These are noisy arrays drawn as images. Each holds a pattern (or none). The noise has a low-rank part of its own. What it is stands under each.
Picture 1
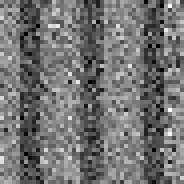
vertical stripes
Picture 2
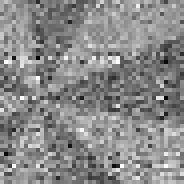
spokes from one point
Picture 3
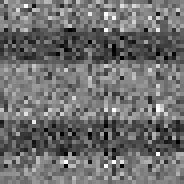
horizontal stripes
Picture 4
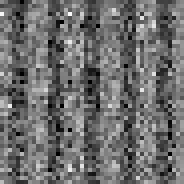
vertical stripes
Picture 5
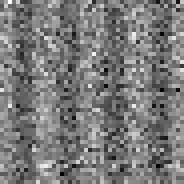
vertical stripes
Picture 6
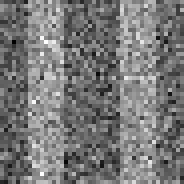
vertical stripes
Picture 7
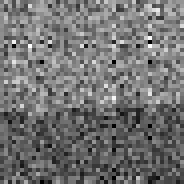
a sharp edge
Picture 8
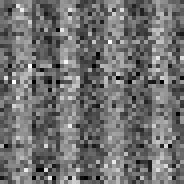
vertical stripes
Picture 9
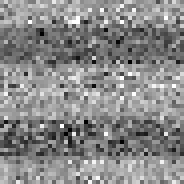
horizontal stripes
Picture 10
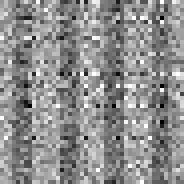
vertical stripes
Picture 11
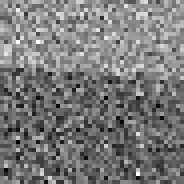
a sharp edge
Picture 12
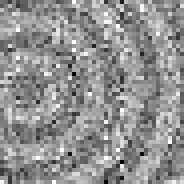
rings round one point
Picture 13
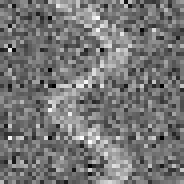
a wavy band
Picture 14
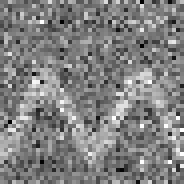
a wavy band
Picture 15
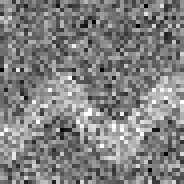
a wavy band
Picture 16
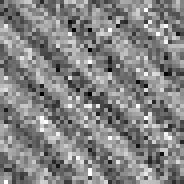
diagonal stripes
